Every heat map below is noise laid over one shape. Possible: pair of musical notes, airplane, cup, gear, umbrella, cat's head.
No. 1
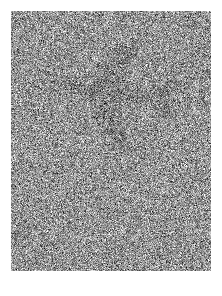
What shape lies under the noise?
airplane
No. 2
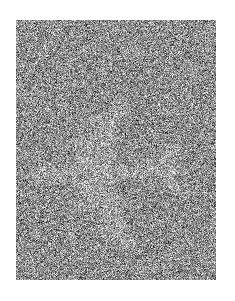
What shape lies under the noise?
airplane
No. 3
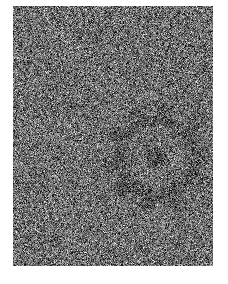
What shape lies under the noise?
gear
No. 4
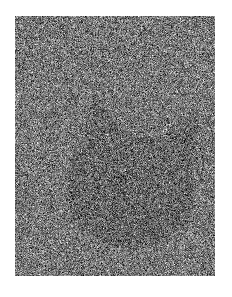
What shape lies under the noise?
cat's head
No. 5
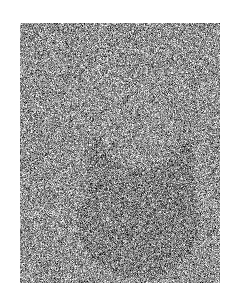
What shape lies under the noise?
cat's head
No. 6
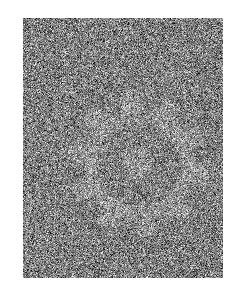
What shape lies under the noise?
gear
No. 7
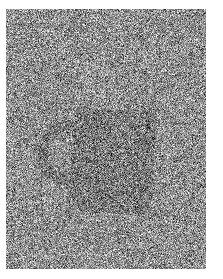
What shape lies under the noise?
cup
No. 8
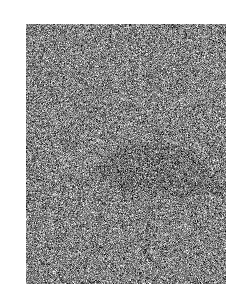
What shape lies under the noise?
umbrella
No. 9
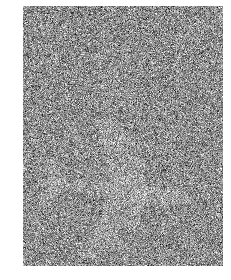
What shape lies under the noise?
airplane
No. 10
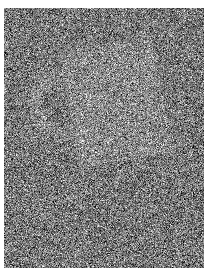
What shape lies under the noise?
cup
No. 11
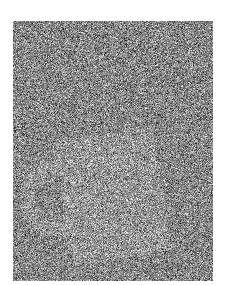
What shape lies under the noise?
cup
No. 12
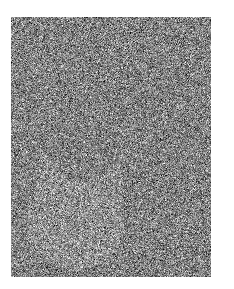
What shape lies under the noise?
cat's head
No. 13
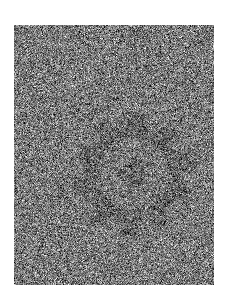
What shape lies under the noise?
gear
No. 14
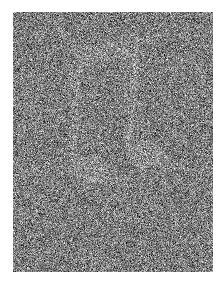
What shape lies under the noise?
pair of musical notes
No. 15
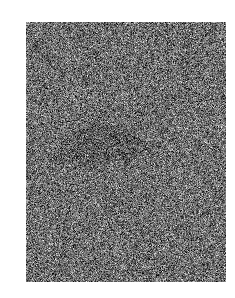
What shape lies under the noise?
umbrella
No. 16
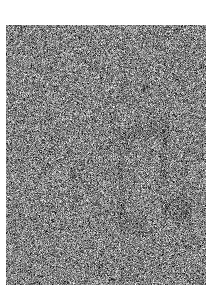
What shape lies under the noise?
pair of musical notes
